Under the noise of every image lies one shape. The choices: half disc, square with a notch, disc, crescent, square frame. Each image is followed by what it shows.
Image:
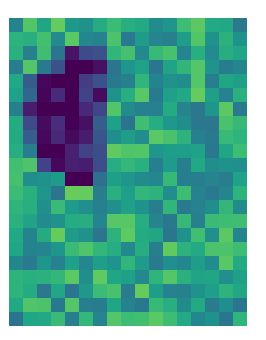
dark half disc
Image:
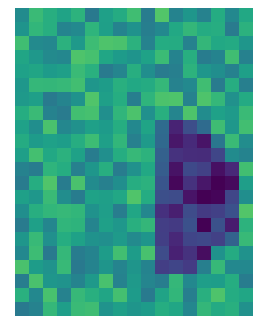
dark half disc
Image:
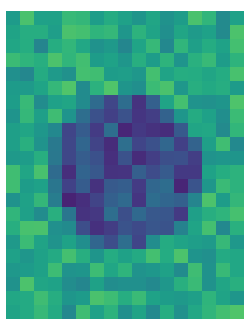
dark disc
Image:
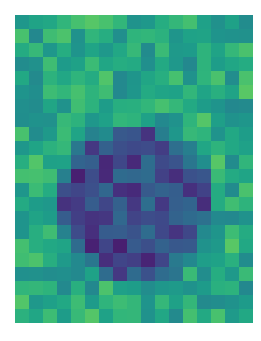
dark disc
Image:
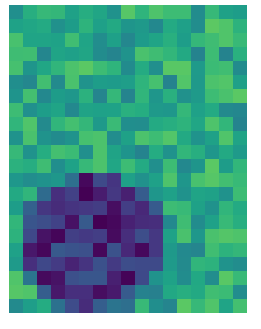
dark disc
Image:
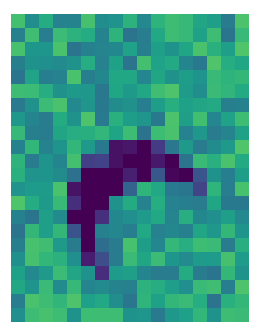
dark crescent
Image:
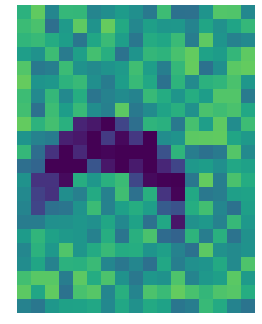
dark crescent
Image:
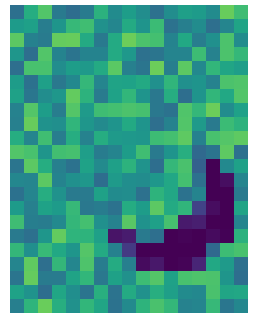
dark crescent
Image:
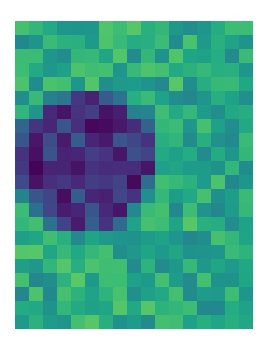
dark disc
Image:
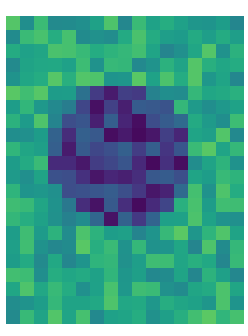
dark disc
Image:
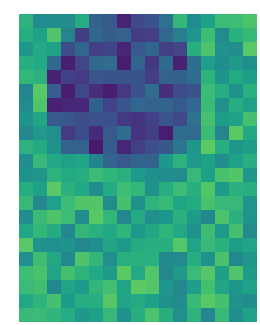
dark disc
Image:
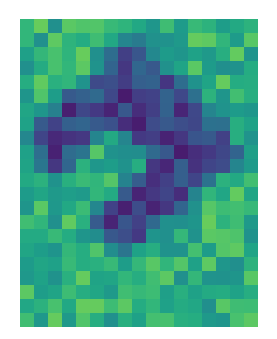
dark square with a notch
